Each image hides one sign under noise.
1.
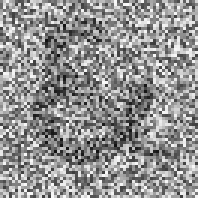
ampersand
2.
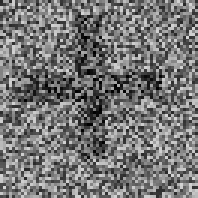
plus sign
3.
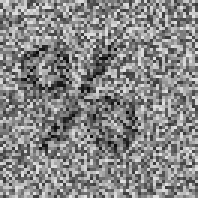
percent sign
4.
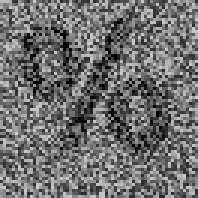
percent sign
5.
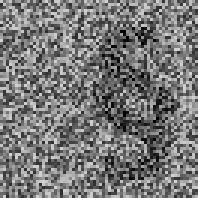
section sign
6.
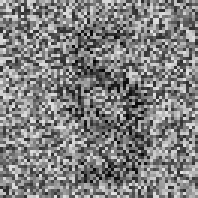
section sign
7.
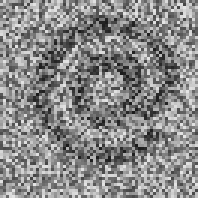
at sign
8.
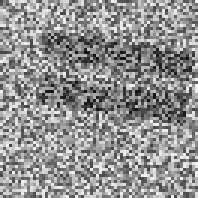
equals sign
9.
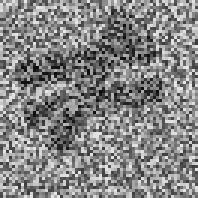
not-equal sign
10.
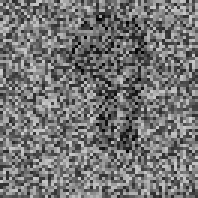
pilcrow
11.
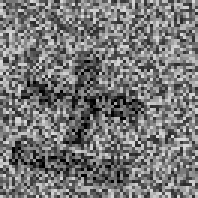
plus-minus sign
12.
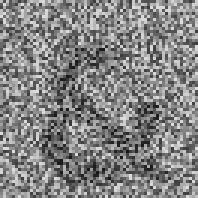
ampersand
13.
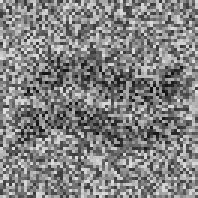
approximately sign
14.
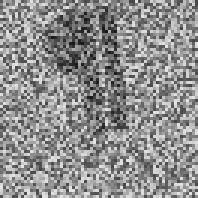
pilcrow
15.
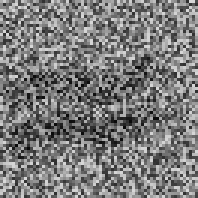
approximately sign
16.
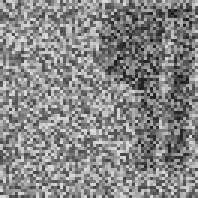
pilcrow
